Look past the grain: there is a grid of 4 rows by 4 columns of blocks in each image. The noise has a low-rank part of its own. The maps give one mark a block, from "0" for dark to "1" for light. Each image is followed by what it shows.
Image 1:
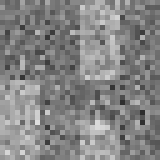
0010
0010
1000
1010
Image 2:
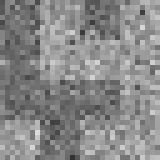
0101
0111
0001
1011
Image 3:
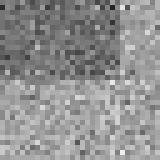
0001
0001
1111
1111
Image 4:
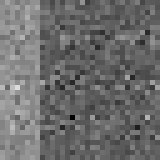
1000
1000
1000
1000
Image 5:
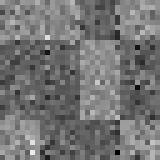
1101
0010
0010
1001
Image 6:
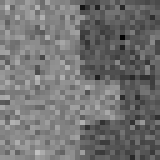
1100
1100
1110
1100
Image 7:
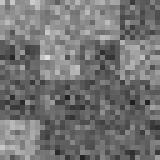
1110
0101
0000
1000
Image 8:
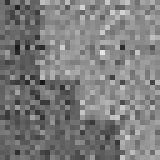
0111
0111
0011
0001
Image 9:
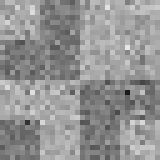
1011
0011
1100
0101
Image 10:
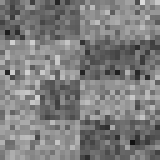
0011
1100
1011
1100
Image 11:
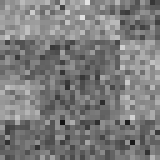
1110
0001
1001
0000
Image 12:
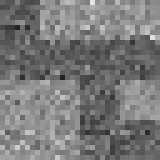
0111
0000
1101
1100
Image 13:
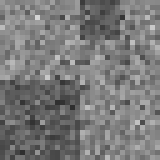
1101
1111
0011
0011
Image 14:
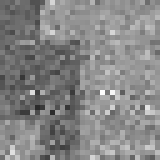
0111
0011
0011
1011
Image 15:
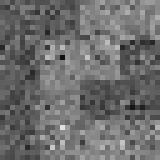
0011
0110
0100
0111
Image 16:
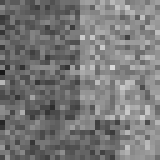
0011
0011
0011
0001
